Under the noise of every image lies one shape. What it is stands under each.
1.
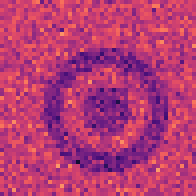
bullseye
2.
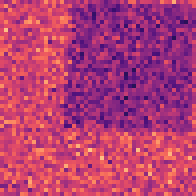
square
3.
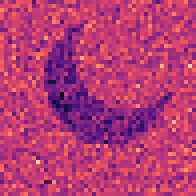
crescent
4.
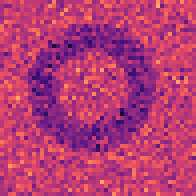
ring
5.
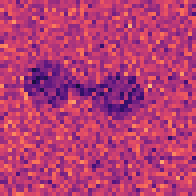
dumbbell
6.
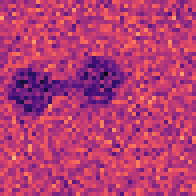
dumbbell
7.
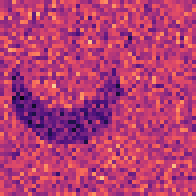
crescent
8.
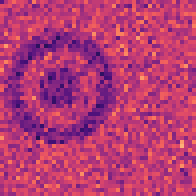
bullseye
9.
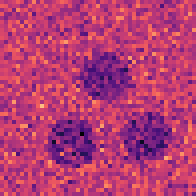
three dots
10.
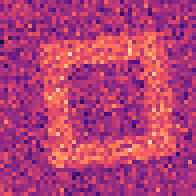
square frame
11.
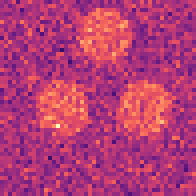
three dots
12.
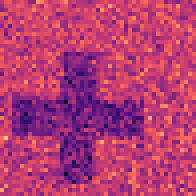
cross
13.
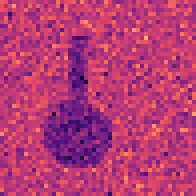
lollipop
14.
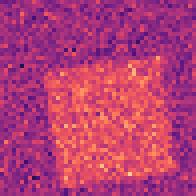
square
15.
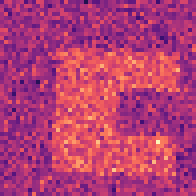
square with a notch
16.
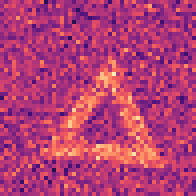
triangle frame
